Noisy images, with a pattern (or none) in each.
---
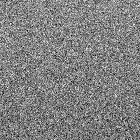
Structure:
a smooth slope
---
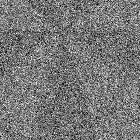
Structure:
spokes from one point
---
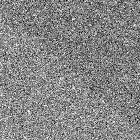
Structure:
a sharp edge
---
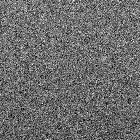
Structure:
a smooth slope
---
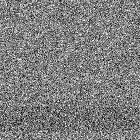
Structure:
one horizontal stripe
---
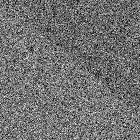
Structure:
a sharp edge
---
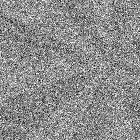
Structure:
spokes from one point
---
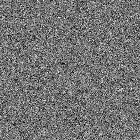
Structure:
only noise
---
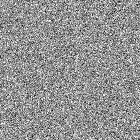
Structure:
only noise
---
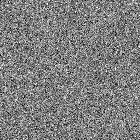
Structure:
only noise
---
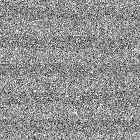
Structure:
horizontal stripes
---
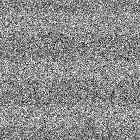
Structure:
horizontal stripes
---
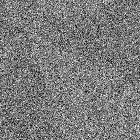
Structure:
spokes from one point
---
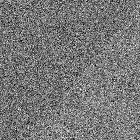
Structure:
a sharp edge
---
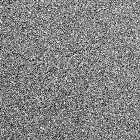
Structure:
a smooth slope
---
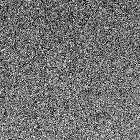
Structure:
a smooth slope
